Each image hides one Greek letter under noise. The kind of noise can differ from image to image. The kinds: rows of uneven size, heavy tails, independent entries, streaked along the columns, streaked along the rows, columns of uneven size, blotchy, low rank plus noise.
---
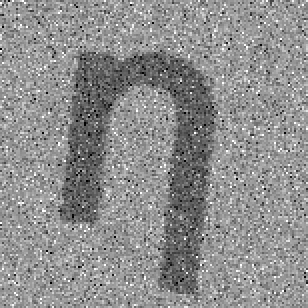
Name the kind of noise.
heavy tails
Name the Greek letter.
eta
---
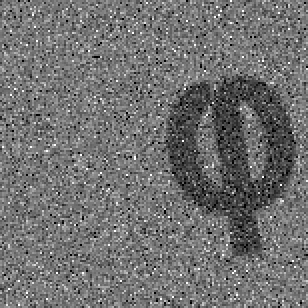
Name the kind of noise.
heavy tails
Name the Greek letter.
phi
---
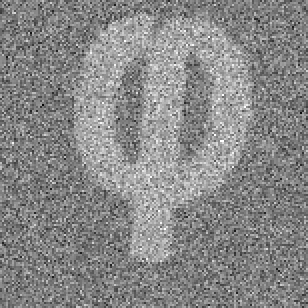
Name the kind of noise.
independent entries
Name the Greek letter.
phi
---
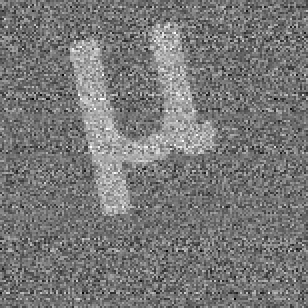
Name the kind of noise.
rows of uneven size
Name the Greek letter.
mu
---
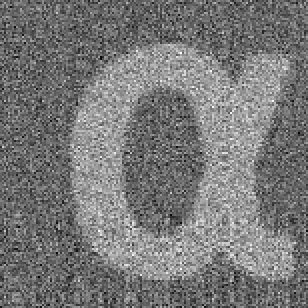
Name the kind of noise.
low rank plus noise
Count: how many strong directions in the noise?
one
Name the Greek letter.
alpha
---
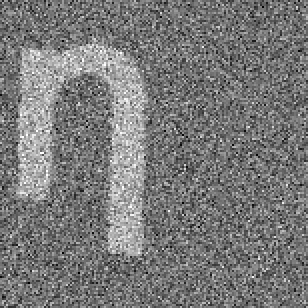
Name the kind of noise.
independent entries
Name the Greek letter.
eta
